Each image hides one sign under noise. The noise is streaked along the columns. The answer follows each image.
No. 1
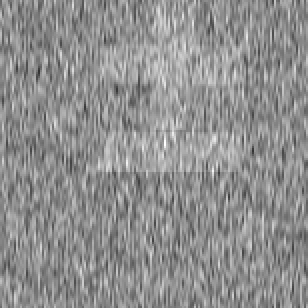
plus-minus sign
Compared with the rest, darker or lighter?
lighter
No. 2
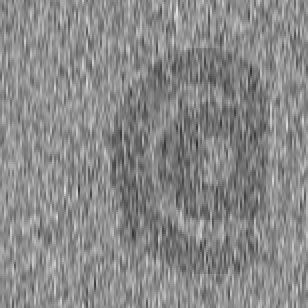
at sign
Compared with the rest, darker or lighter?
darker
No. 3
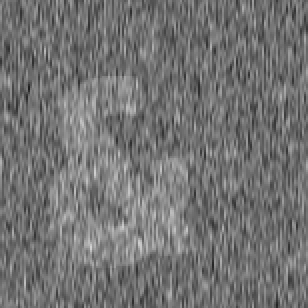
ampersand
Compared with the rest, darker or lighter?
lighter
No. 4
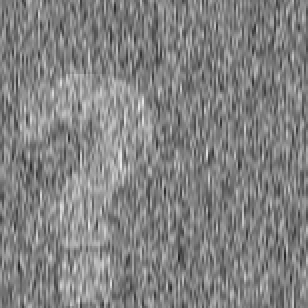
question mark
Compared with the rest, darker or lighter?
lighter
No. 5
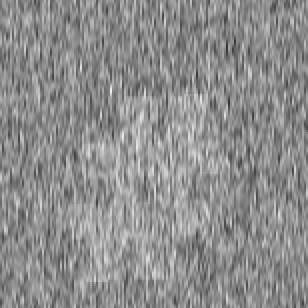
hash sign
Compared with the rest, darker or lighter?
lighter
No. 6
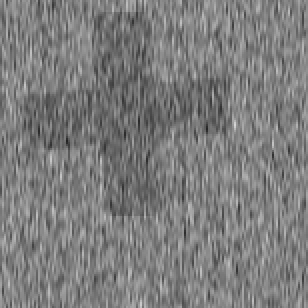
plus sign
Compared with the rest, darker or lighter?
darker
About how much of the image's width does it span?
two thirds
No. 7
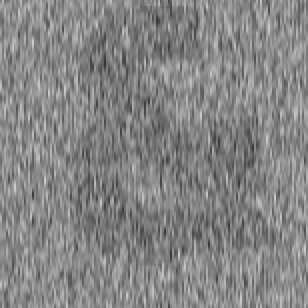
ampersand
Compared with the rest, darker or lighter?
darker
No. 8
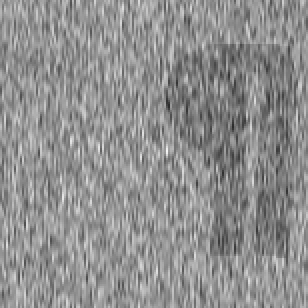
pilcrow
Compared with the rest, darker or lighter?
darker
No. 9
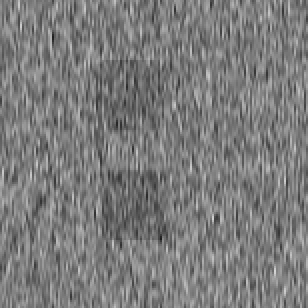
colon
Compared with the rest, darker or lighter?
darker
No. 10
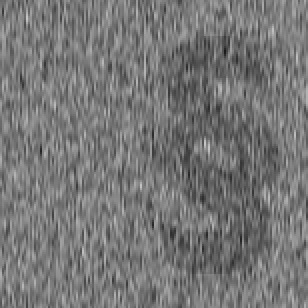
section sign
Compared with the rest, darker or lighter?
darker
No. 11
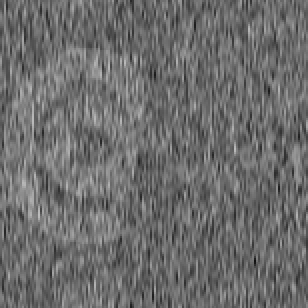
at sign
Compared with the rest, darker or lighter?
lighter
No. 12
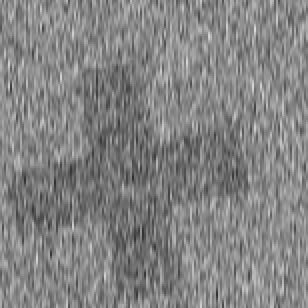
plus sign
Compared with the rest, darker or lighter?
darker
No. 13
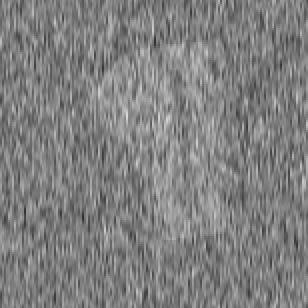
pilcrow
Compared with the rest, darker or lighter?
lighter
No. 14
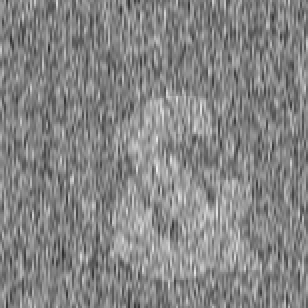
ampersand
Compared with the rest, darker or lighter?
lighter
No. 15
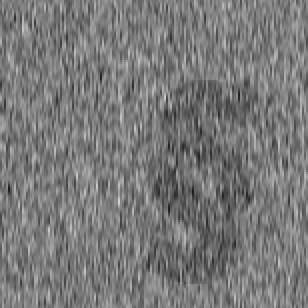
section sign
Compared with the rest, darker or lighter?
darker
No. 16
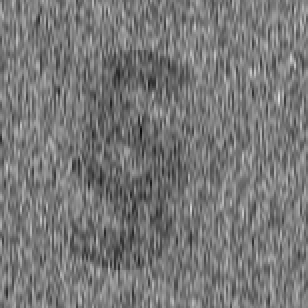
section sign
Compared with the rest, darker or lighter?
darker
